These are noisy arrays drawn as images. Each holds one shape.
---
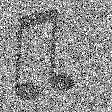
pair of musical notes
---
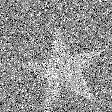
star
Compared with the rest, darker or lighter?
lighter
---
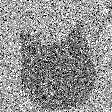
cat's head
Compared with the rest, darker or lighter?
darker
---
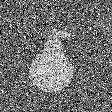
pear
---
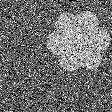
flower
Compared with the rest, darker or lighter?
lighter
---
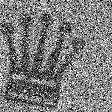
chess queen
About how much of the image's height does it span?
nearly all
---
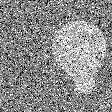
light bulb
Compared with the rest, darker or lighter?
lighter
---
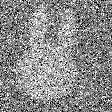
rabbit's head
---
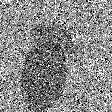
footprint
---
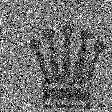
chess queen
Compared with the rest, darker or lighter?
darker
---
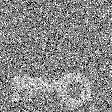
key
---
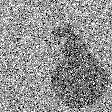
pear
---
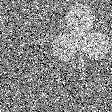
club
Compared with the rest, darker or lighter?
lighter
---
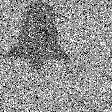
bell
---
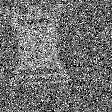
chess rook
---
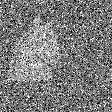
chess knight
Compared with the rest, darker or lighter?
lighter
